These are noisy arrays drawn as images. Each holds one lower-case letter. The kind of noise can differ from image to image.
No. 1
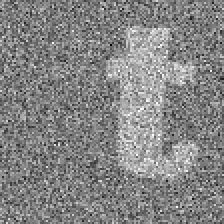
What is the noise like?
independent entries
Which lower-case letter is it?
t
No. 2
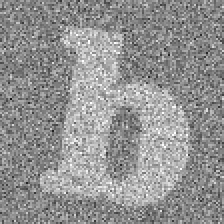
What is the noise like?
independent entries
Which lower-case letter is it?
b
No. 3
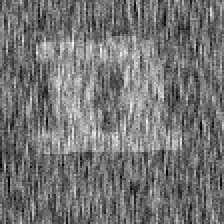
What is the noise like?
streaked along the columns
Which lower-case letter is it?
n
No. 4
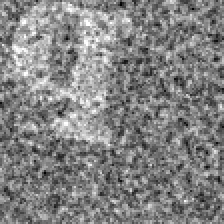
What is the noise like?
blotchy
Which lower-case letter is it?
q
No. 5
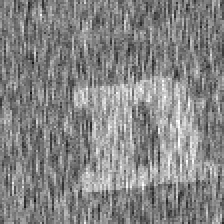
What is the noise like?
streaked along the columns
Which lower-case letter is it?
n
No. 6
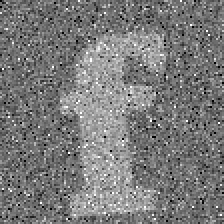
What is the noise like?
heavy tails
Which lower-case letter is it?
f
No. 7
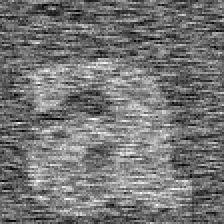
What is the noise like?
streaked along the rows
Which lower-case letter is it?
a
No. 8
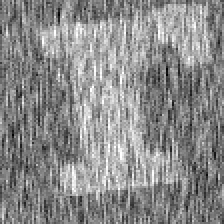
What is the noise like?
streaked along the columns
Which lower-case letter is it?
r
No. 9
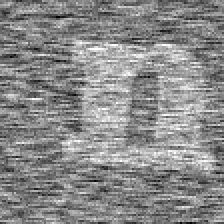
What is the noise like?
streaked along the rows
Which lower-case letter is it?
n
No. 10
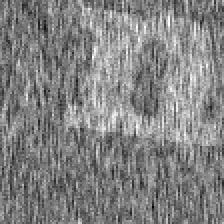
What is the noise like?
streaked along the columns
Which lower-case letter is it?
n
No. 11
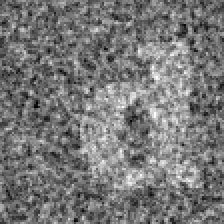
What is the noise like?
blotchy
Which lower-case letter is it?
d
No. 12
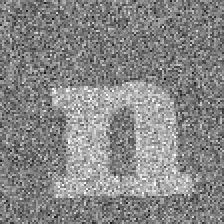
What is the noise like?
independent entries
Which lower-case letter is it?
n
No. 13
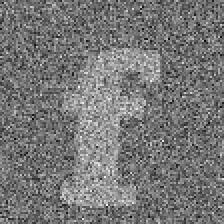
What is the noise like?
independent entries
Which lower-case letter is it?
f
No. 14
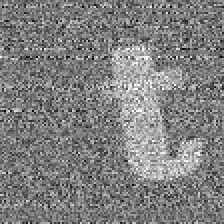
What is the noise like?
rows of uneven size
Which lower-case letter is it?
t
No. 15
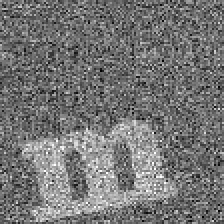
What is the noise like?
low rank plus noise
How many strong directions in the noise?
three or four
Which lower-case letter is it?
m
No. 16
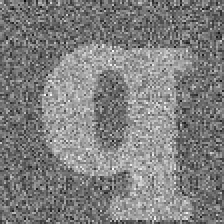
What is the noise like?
low rank plus noise
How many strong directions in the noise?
one
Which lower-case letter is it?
q
